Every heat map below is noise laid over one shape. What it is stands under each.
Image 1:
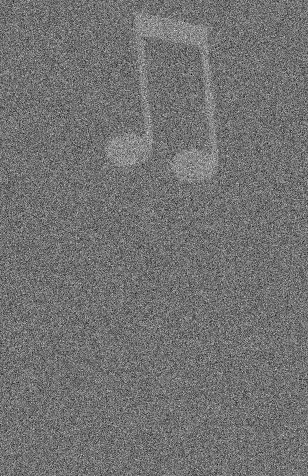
light pair of musical notes, top middle
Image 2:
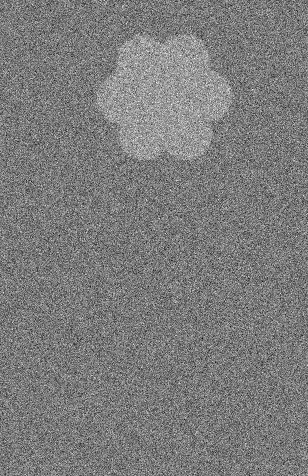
light flower, top middle
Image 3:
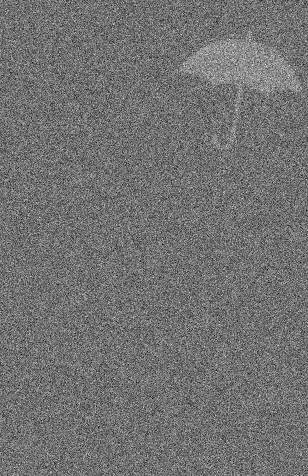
light umbrella, top right
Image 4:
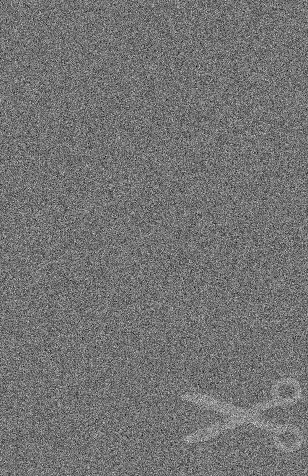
light pair of scissors, bottom right
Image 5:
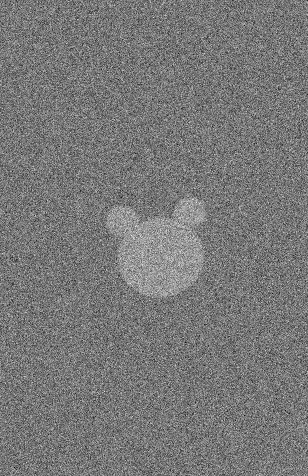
light bear's head, centre
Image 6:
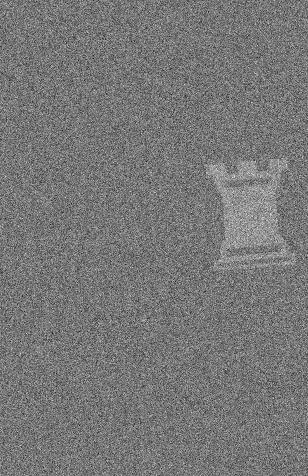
light chess rook, middle right
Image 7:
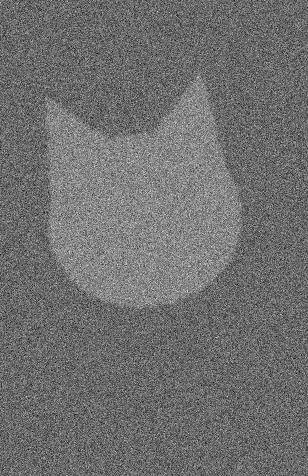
light cat's head
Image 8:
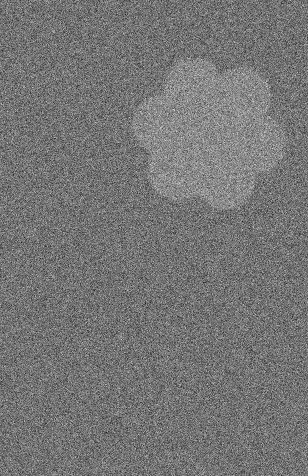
light flower
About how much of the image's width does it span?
half
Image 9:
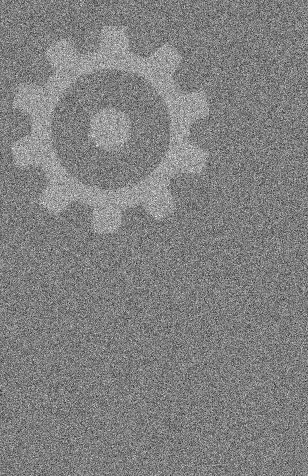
light gear
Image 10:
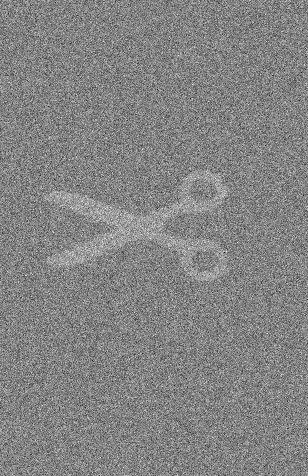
light pair of scissors
